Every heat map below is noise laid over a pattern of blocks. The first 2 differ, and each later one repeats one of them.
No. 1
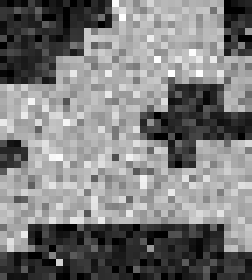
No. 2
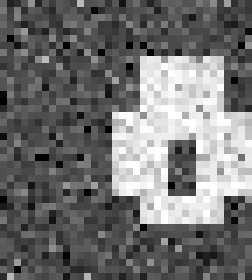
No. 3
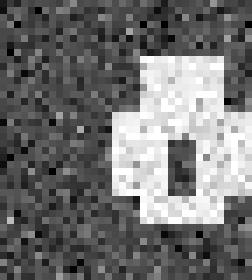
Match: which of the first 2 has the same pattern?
2
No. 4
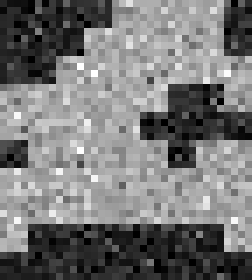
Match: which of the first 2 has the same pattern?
1
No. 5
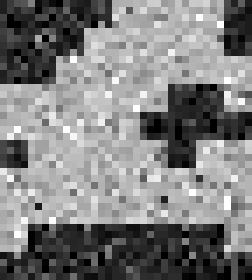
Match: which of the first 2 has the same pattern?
1
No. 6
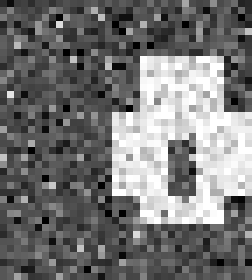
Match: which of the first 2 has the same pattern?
2
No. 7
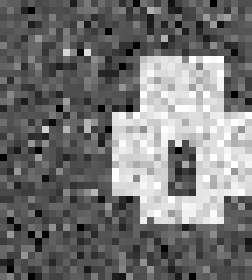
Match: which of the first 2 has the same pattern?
2
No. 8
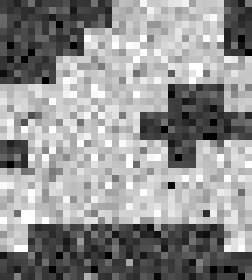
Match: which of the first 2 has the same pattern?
1
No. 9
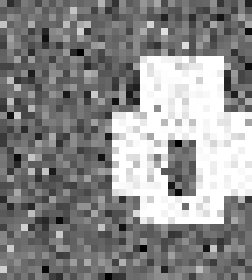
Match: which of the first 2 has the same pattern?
2
